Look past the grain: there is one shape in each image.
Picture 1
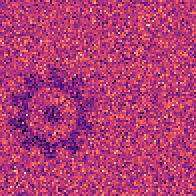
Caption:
dark gear
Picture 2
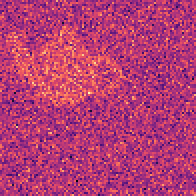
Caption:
light teapot
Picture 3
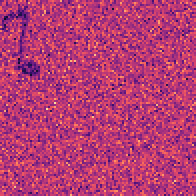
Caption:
dark musical note, top left
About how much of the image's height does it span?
a third
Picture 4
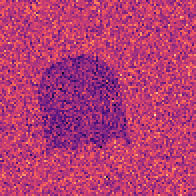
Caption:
dark ghost
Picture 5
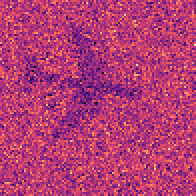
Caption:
dark airplane
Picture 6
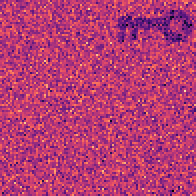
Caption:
dark key, top right
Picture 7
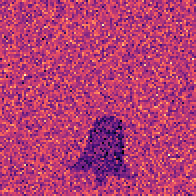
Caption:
dark bell, bottom middle
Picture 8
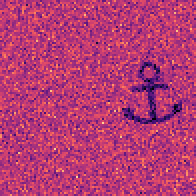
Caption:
dark anchor, middle right
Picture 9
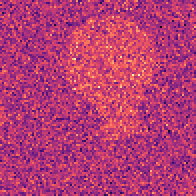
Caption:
light light bulb
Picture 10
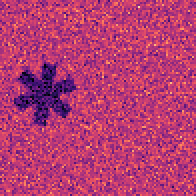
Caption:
dark asterisk, middle left
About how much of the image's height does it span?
a third
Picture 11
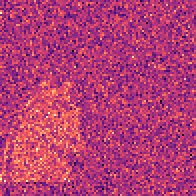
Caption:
light chess knight
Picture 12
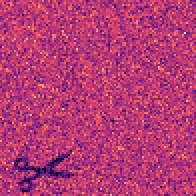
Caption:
dark pair of scissors, bottom left
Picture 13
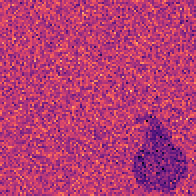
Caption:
dark pear, bottom right
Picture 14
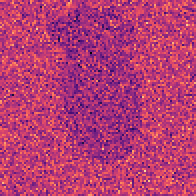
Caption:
dark footprint
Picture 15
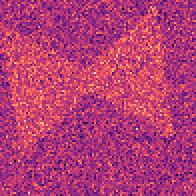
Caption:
light bow tie
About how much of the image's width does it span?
nearly all
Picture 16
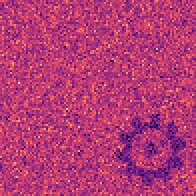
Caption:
dark gear, bottom right
